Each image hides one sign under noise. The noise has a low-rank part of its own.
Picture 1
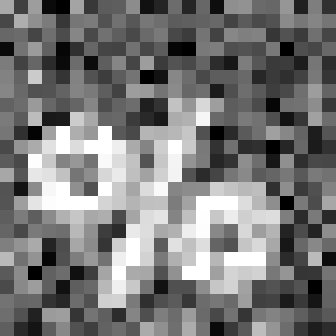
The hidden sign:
percent sign
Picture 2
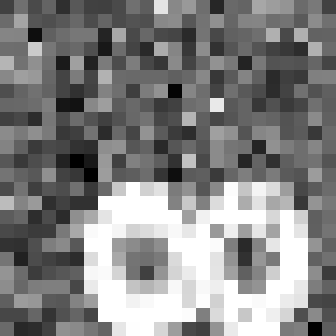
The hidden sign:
infinity sign
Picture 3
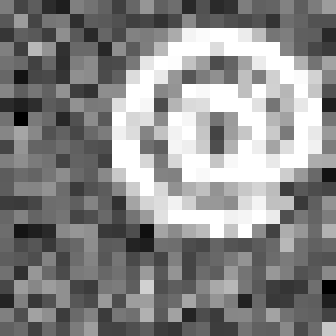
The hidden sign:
at sign
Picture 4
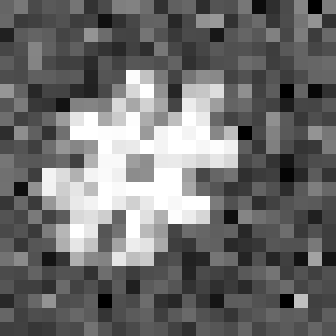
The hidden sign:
hash sign
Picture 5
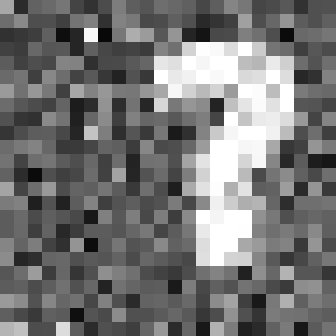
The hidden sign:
question mark
